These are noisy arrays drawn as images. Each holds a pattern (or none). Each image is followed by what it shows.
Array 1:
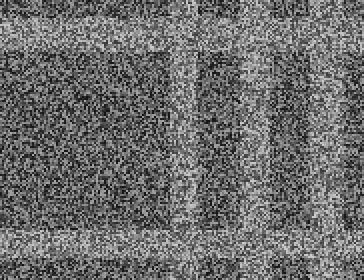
bands of rows crossing bands of columns
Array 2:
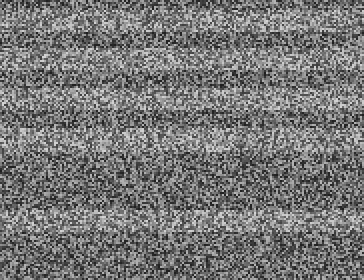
bands of rows
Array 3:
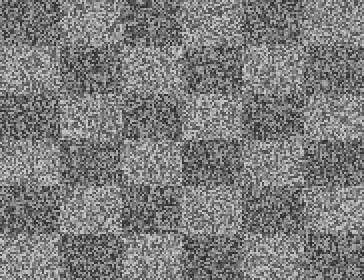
a checkerboard
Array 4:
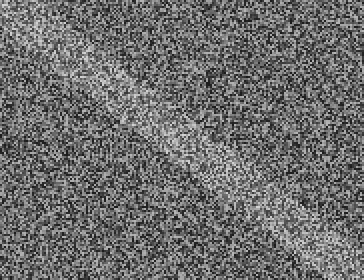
a diagonal band
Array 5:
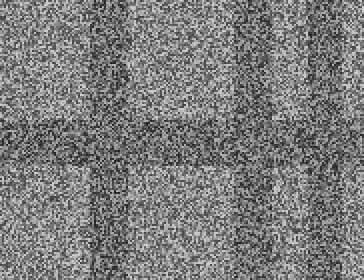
bands of rows crossing bands of columns
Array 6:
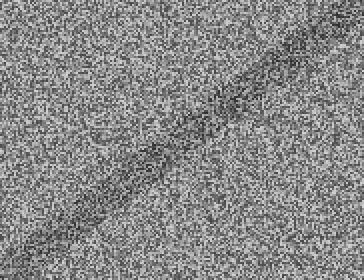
a diagonal band
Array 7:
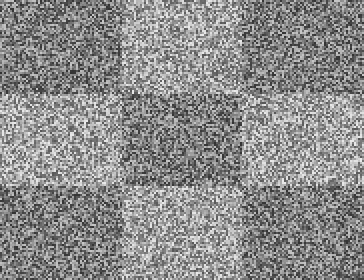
a checkerboard
